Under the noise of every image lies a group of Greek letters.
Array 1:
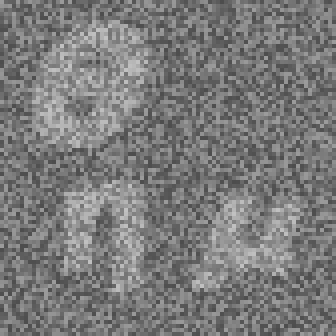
top left: theta; bottom left: eta; bottom right: mu
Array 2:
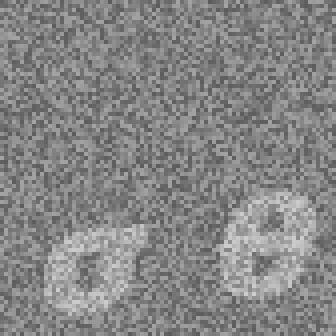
bottom left: sigma; bottom right: theta
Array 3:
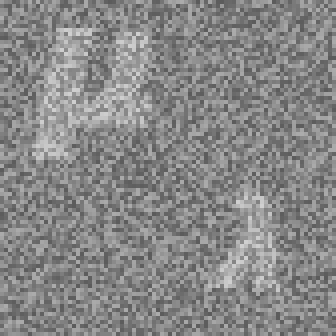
top left: mu; bottom right: lambda
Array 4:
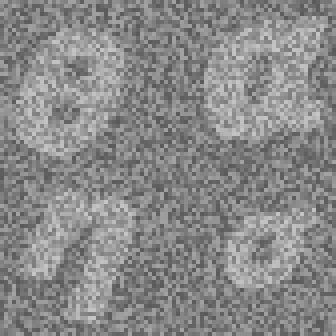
top left: theta; top right: alpha; bottom left: eta; bottom right: sigma
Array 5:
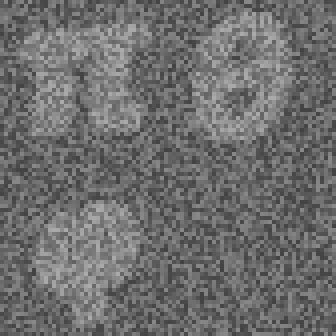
top left: pi; top right: theta; bottom left: phi
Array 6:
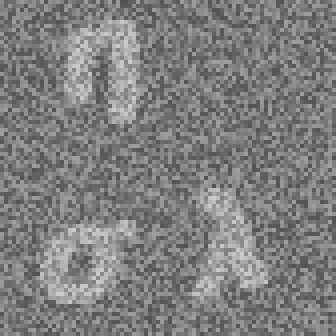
top left: eta; bottom left: sigma; bottom right: lambda
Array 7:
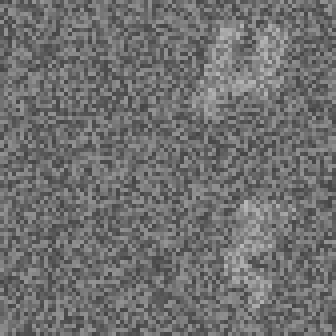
top right: mu; bottom right: xi
